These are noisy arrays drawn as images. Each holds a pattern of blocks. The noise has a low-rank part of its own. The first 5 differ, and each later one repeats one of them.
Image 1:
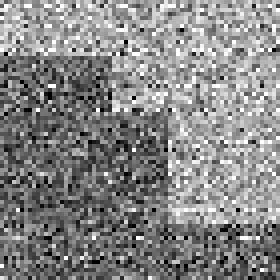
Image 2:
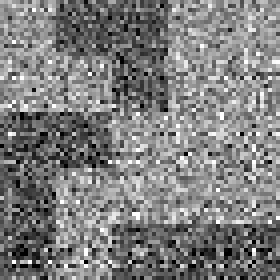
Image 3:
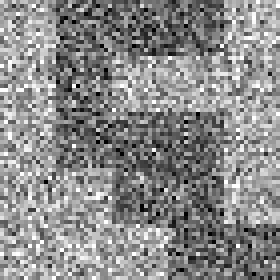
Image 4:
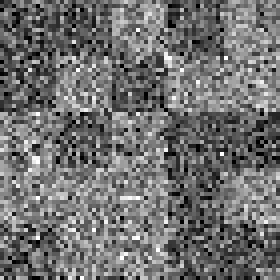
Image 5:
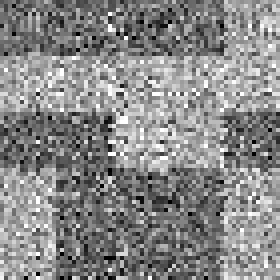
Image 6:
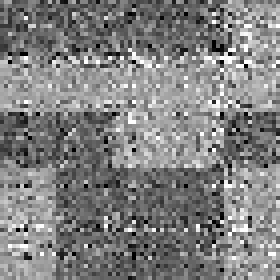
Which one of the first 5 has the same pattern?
5
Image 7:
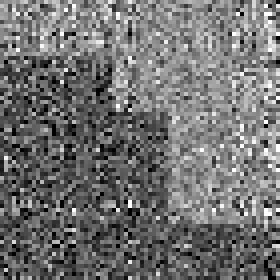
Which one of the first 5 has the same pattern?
1
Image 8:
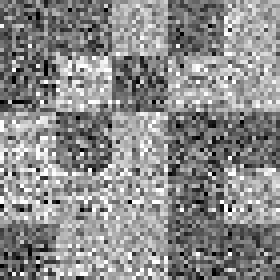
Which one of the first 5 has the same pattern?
4
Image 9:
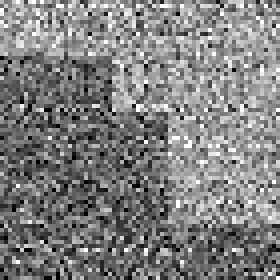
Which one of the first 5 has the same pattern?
1
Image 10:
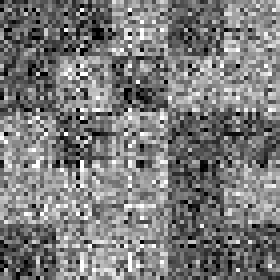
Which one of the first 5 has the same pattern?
4
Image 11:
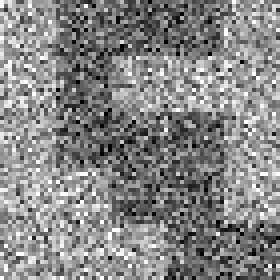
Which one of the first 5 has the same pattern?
3
